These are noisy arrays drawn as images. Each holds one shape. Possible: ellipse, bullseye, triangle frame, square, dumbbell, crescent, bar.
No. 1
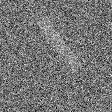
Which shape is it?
bar
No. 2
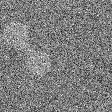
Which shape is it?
dumbbell
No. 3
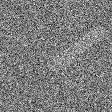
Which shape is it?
bar
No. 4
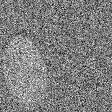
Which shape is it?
ellipse
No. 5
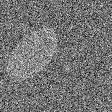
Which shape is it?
ellipse
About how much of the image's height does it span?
half
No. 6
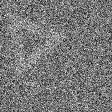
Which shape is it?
triangle frame
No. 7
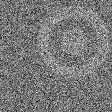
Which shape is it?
bullseye
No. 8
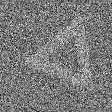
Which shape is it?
triangle frame
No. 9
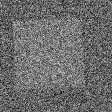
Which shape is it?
square
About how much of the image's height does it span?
two thirds
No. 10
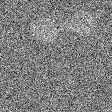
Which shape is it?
dumbbell
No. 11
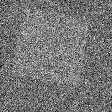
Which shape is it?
square
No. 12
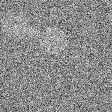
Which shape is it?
dumbbell
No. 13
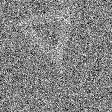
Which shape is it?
triangle frame
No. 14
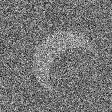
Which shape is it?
crescent
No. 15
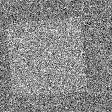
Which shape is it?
square
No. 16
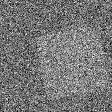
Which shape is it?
square
